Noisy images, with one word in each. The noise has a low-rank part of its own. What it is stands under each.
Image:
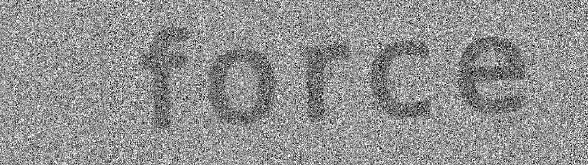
force
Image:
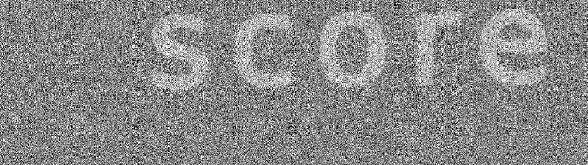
score
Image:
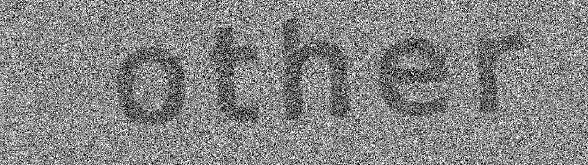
other
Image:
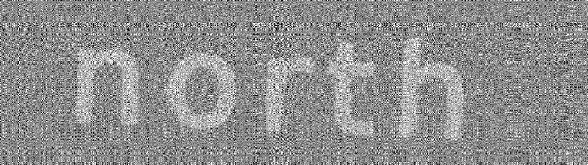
north
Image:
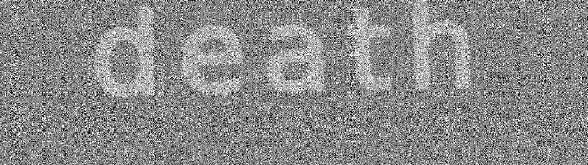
death
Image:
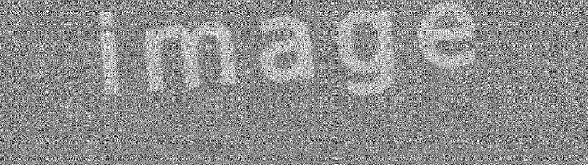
image
